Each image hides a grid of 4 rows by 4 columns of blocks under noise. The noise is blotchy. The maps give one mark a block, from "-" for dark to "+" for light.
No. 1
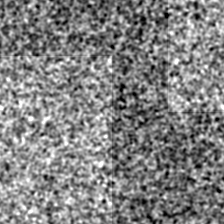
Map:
---+
++-+
++--
++--
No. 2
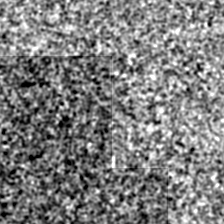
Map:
++++
--++
--++
---+
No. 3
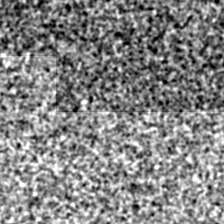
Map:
----
+---
++++
++++
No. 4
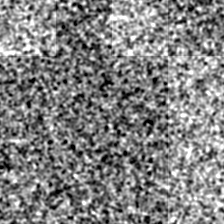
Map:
+-+-
---+
---+
---+
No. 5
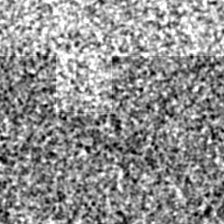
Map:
++++
-+--
----
----
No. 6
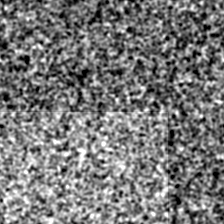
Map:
----
----
+++-
+++-
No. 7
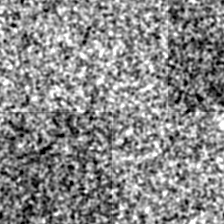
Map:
+++-
+++-
--++
--++
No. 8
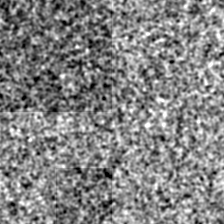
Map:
--++
--++
++++
+-++
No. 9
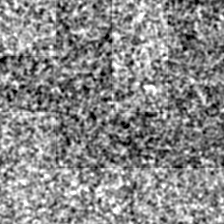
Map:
+-+-
--+-
+---
++++
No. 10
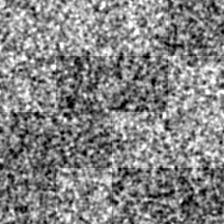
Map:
+++-
+--+
--++
-+--
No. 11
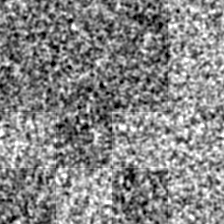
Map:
---+
---+
+-++
-+-+
